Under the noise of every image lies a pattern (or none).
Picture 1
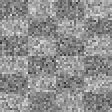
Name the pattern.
a checkerboard
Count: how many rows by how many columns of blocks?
6 by 4
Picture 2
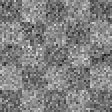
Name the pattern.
a checkerboard
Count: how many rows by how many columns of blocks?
5 by 5
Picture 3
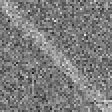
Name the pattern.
a diagonal band
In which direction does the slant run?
top left to bottom right
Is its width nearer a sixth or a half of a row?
a sixth
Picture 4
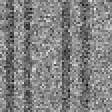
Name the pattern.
bands of columns
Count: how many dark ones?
4
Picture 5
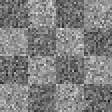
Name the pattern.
a checkerboard
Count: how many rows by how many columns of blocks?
4 by 4
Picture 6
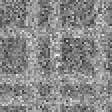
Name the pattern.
bands of rows crossing bands of columns
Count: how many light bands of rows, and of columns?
3 and 3
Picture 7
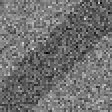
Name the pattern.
a diagonal band
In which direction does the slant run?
bottom left to top right
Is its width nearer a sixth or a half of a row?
a half
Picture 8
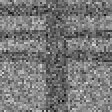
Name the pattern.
bands of rows crossing bands of columns
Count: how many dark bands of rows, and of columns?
3 and 1
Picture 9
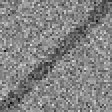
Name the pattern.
a diagonal band
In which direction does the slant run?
bottom left to top right
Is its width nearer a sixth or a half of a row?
a sixth
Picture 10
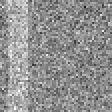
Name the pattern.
one band of columns
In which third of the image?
left
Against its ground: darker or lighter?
lighter
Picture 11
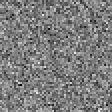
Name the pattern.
only noise
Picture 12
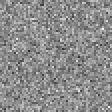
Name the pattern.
only noise
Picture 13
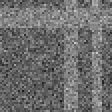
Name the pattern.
bands of rows crossing bands of columns
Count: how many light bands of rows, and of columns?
1 and 2
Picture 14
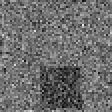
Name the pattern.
one block
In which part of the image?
bottom middle
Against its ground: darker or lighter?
darker
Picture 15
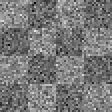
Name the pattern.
a checkerboard
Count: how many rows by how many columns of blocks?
4 by 4
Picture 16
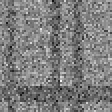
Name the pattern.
bands of rows crossing bands of columns
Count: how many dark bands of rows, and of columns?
1 and 3
